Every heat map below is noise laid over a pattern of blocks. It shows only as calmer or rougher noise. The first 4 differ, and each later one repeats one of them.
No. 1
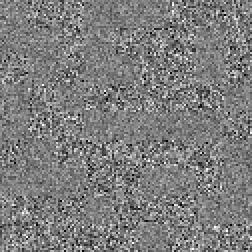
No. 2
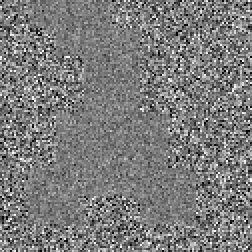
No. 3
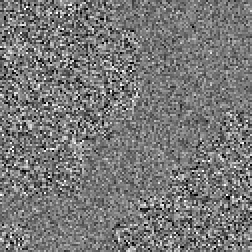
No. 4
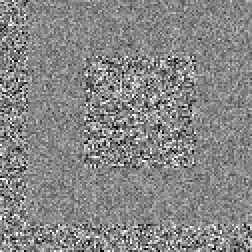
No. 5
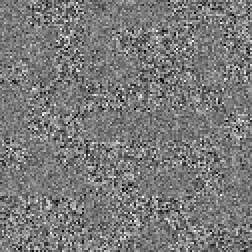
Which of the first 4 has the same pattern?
1
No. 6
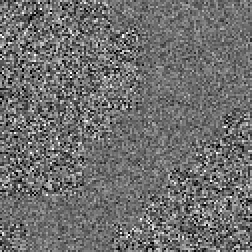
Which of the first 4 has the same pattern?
3
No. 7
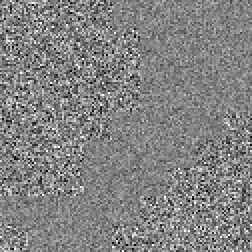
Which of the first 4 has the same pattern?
3
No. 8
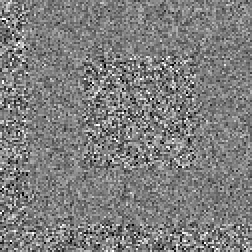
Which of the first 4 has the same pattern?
4
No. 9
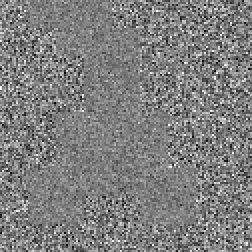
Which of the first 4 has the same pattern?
2
